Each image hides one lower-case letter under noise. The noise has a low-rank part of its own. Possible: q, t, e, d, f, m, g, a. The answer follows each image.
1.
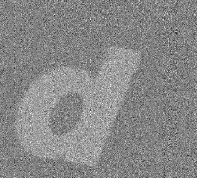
d
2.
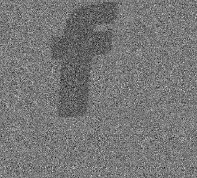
f
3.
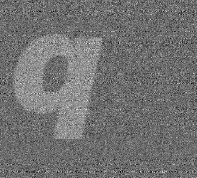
q
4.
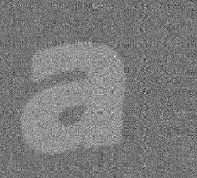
a
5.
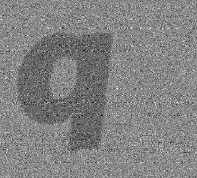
q
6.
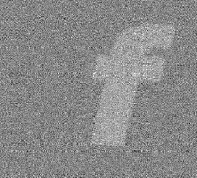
f
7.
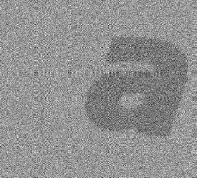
a
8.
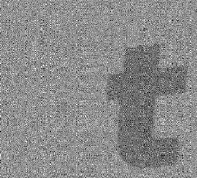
t
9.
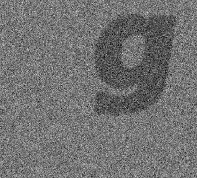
g
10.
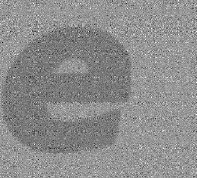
e
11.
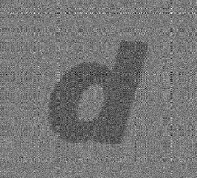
d
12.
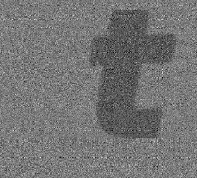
t
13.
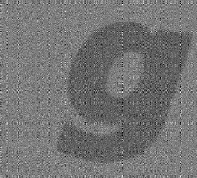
g
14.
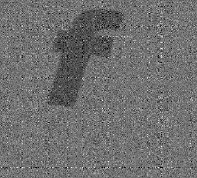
f
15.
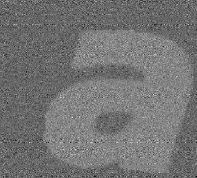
a
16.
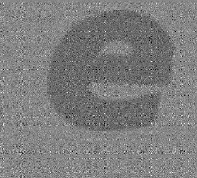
e
